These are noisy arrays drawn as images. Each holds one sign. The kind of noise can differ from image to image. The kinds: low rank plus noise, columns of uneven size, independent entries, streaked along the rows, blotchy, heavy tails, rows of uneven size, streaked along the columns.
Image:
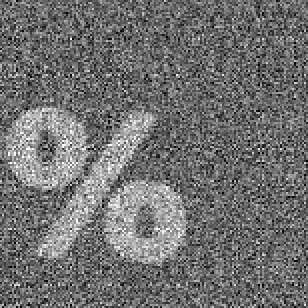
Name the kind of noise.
low rank plus noise
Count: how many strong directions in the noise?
two
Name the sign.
percent sign
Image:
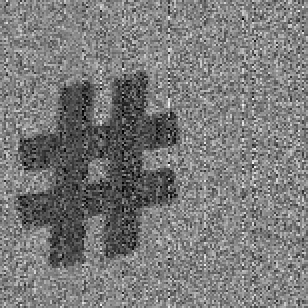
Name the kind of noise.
columns of uneven size
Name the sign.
hash sign
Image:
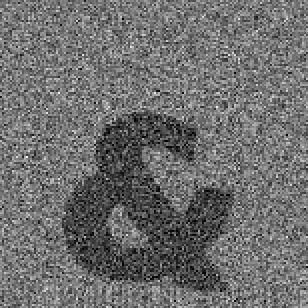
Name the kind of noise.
low rank plus noise
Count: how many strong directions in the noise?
three or four
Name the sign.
ampersand
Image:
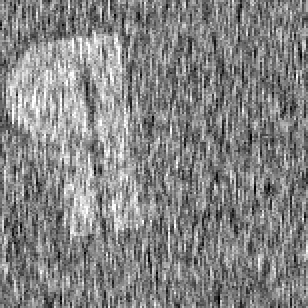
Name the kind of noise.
streaked along the columns
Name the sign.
pilcrow
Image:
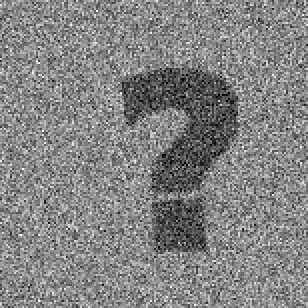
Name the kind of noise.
independent entries
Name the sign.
question mark
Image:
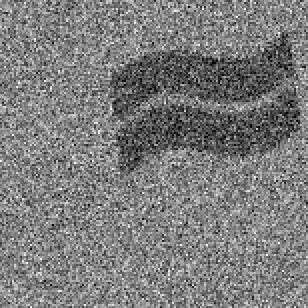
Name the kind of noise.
independent entries
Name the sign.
approximately sign
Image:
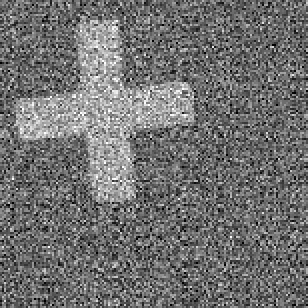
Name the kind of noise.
low rank plus noise
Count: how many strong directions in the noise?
one
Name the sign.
plus sign
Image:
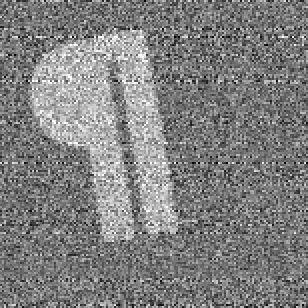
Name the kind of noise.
rows of uneven size
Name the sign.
pilcrow
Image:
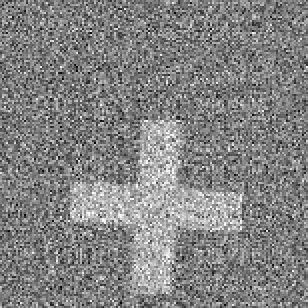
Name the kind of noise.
low rank plus noise
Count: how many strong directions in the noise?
one
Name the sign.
plus sign
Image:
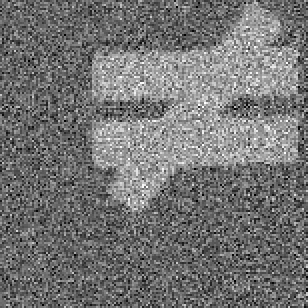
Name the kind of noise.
low rank plus noise
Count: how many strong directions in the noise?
three or four
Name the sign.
not-equal sign
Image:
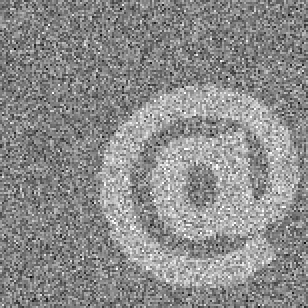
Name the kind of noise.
independent entries
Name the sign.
at sign
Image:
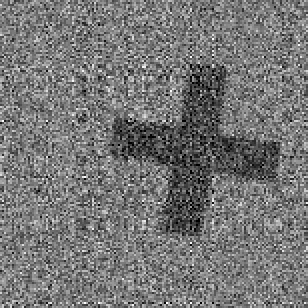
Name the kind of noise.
low rank plus noise
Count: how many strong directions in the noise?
one
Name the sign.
plus sign
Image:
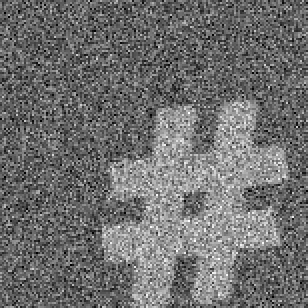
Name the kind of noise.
independent entries
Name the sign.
hash sign
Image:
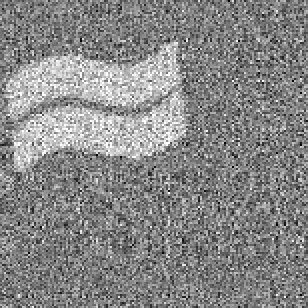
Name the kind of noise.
low rank plus noise
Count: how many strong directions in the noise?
three or four
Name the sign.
approximately sign
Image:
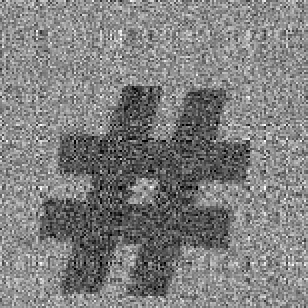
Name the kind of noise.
low rank plus noise
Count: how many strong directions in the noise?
one
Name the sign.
hash sign
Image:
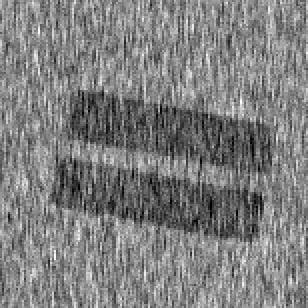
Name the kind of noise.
streaked along the columns
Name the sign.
equals sign
